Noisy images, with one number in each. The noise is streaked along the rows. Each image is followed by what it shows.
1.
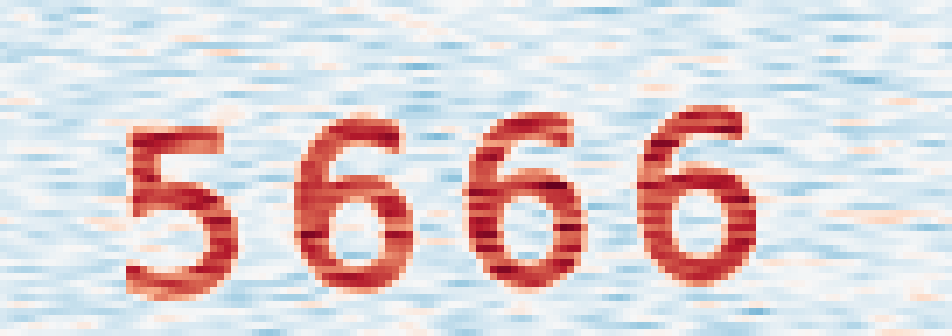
5666
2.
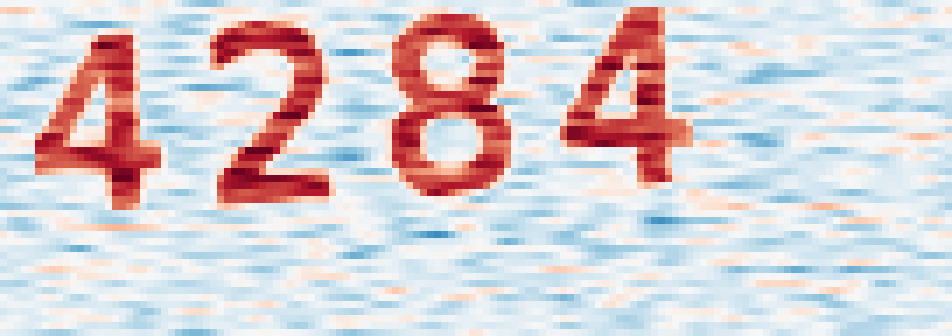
4284
